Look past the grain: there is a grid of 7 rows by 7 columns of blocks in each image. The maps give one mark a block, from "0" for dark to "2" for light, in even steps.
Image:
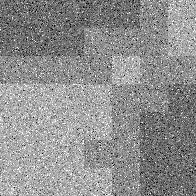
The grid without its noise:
0 0 0 0 0 1 2
0 0 0 1 1 1 2
1 1 1 1 2 1 1
2 2 2 2 1 1 0
2 2 2 2 1 0 0
2 2 2 1 1 0 0
2 2 2 2 1 0 0
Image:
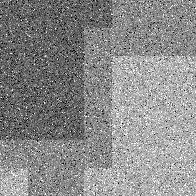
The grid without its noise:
0 0 0 0 1 1 1
0 0 0 1 1 1 1
0 0 0 1 2 2 2
0 0 0 1 2 2 2
0 0 0 1 2 2 2
1 1 1 1 2 2 2
2 1 1 2 2 2 2
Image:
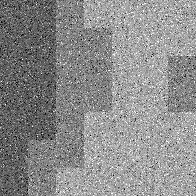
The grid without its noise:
0 0 1 2 2 2 2
0 0 1 1 2 2 2
0 0 1 1 2 2 1
0 0 1 1 2 2 1
0 0 1 2 2 2 2
0 1 1 2 2 2 2
0 1 2 2 2 2 2
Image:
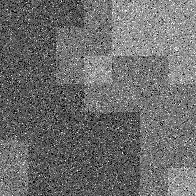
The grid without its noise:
0 0 0 1 2 2 2
0 0 1 1 2 2 2
0 0 1 2 1 1 2
0 0 0 1 1 1 1
0 0 0 0 0 1 1
1 0 0 0 0 1 1
1 0 0 0 0 1 2
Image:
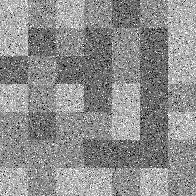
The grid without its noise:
2 1 2 1 0 1 2
2 0 1 0 1 0 2
0 1 0 0 1 0 2
2 1 2 0 2 0 1
1 0 1 1 2 0 2
1 1 1 0 0 0 1
2 1 2 2 1 2 1
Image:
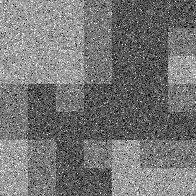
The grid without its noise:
2 2 2 1 0 0 0
2 2 2 1 0 0 1
2 2 2 1 0 0 2
1 0 1 0 0 0 1
1 0 0 0 0 0 0
2 1 0 1 2 1 1
2 1 0 0 2 2 2
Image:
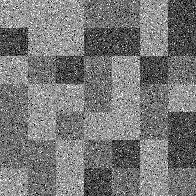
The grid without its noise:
2 2 2 1 1 2 0
0 2 2 0 0 2 0
2 1 0 1 2 0 1
1 2 2 1 2 1 2
1 2 1 2 2 1 0
1 1 2 1 0 2 0
2 1 2 0 1 2 1
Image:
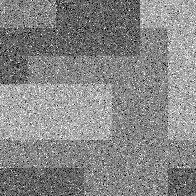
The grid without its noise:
1 1 0 0 0 2 2
0 0 0 0 0 1 2
0 1 1 1 1 1 2
2 2 2 2 1 1 2
2 2 2 2 1 1 2
1 1 1 1 1 1 1
0 0 0 1 1 1 0
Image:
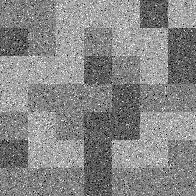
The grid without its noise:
1 1 2 2 2 0 2
0 1 2 1 2 2 0
2 2 2 0 1 2 0
2 1 1 1 0 1 1
1 2 1 0 0 2 2
0 2 2 0 2 2 1
1 1 1 0 1 1 1
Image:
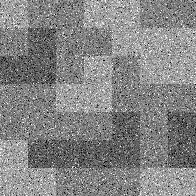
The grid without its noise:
2 1 1 2 2 1 1
1 0 1 1 2 2 2
0 0 1 2 1 2 2
1 1 2 2 1 1 1
1 1 1 1 0 1 0
2 0 0 0 0 1 0
2 2 1 1 1 2 2
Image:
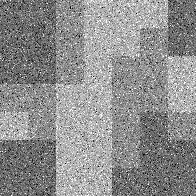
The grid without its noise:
0 0 1 2 2 2 0
0 0 1 2 2 1 0
0 0 1 2 1 1 2
1 1 2 2 1 1 2
2 1 2 2 1 0 1
0 0 2 2 1 0 0
0 0 2 2 0 0 0
